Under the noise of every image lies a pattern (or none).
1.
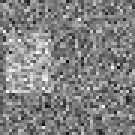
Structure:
one block
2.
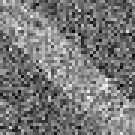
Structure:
a diagonal band
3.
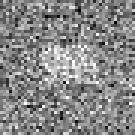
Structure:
one block
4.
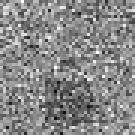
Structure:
one block
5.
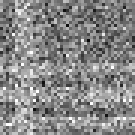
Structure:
bands of rows crossing bands of columns
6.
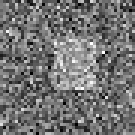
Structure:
one block
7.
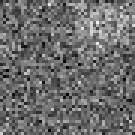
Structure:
one block
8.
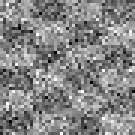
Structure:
a checkerboard
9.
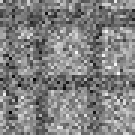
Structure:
bands of rows crossing bands of columns
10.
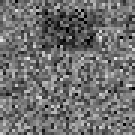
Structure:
one block
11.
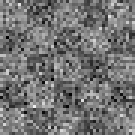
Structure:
a checkerboard
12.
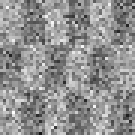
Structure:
a checkerboard
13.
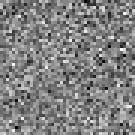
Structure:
only noise
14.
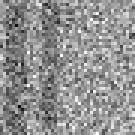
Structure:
bands of columns
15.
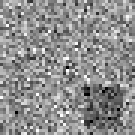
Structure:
one block
